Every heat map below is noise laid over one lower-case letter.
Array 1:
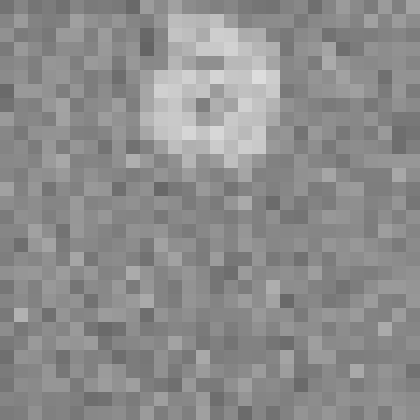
a
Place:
top middle
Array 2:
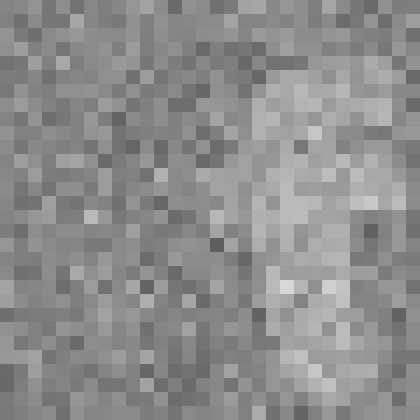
f
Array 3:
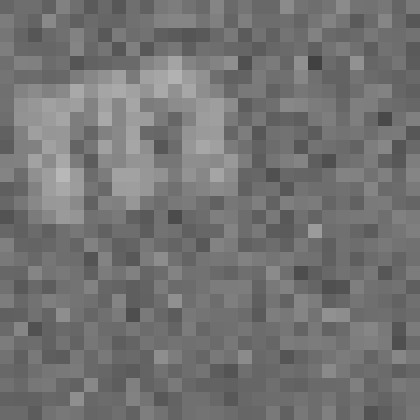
m
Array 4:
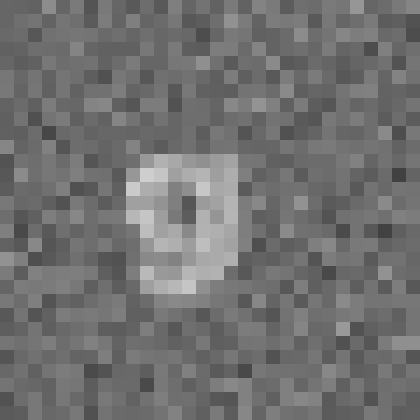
g
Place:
centre
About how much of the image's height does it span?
a third
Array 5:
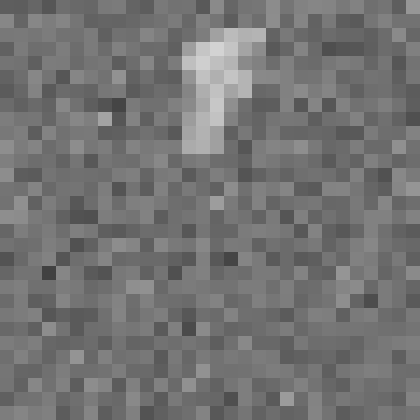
f
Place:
top middle
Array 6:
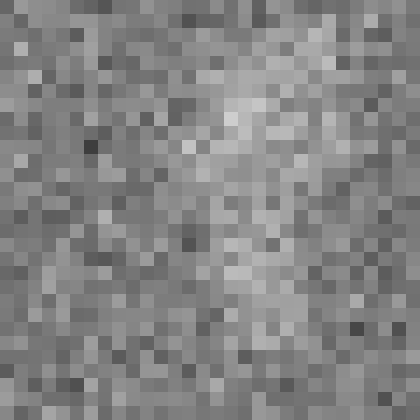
f
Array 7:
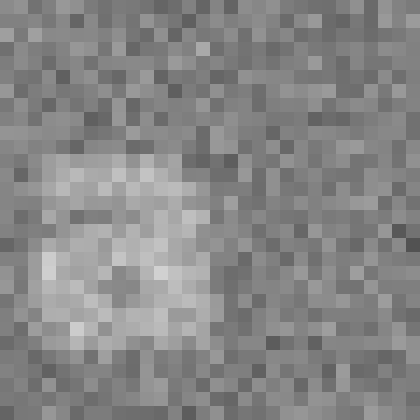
a
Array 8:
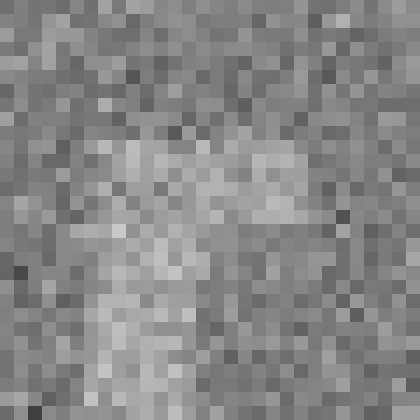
r
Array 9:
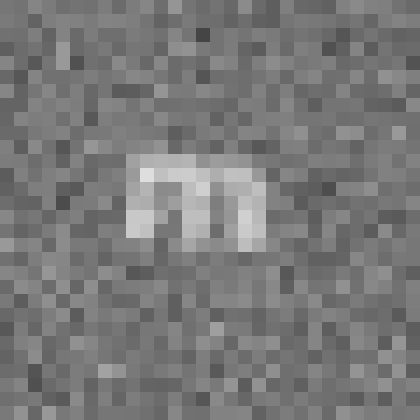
m
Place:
centre
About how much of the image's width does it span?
a third
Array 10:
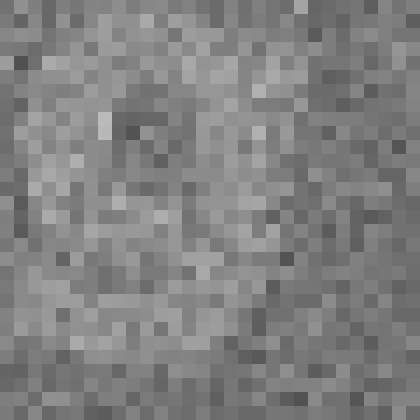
g
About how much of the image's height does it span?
nearly all
